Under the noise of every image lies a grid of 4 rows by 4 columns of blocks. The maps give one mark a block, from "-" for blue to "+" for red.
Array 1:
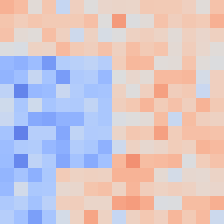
+ + + +
- - + +
- - + +
- + + +
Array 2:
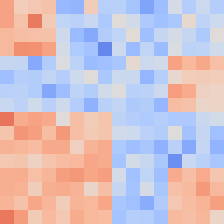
+ - - -
- - - +
+ + - -
+ + - +
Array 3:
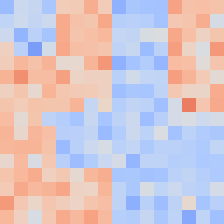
- + - +
+ + - +
+ - - -
+ + - -
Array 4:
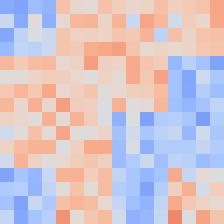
- + + +
+ + + -
+ + - -
- + - +
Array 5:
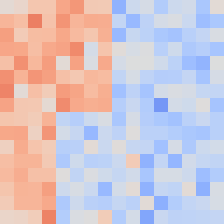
+ + - -
+ + - -
+ - - -
+ - - -
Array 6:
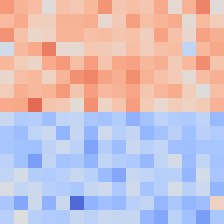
+ + + +
+ + + +
- - - -
- - - -
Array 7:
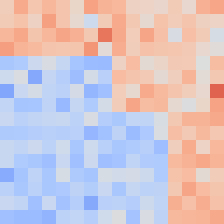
+ + + +
- - + +
- - - +
- - - +
